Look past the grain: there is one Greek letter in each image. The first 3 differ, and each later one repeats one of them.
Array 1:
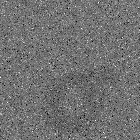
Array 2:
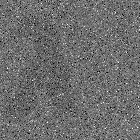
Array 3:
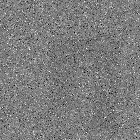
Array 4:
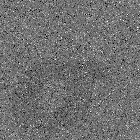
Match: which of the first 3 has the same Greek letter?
1
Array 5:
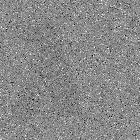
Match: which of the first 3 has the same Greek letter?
2
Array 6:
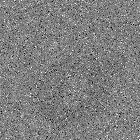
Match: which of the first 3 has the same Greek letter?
1
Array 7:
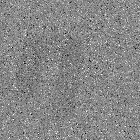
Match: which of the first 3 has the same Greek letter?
3
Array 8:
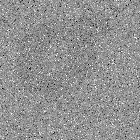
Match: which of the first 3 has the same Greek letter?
1
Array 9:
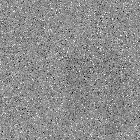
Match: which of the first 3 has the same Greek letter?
3
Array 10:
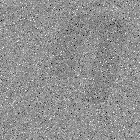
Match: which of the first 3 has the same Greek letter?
3
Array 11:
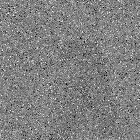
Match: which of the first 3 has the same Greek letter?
2
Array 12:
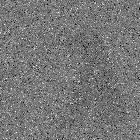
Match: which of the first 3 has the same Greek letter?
2
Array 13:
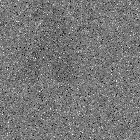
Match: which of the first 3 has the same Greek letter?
2
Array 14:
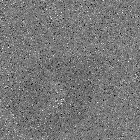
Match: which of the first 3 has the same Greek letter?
1
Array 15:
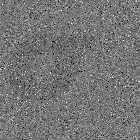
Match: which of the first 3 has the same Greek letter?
1
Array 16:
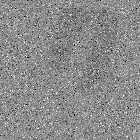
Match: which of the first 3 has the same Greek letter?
3
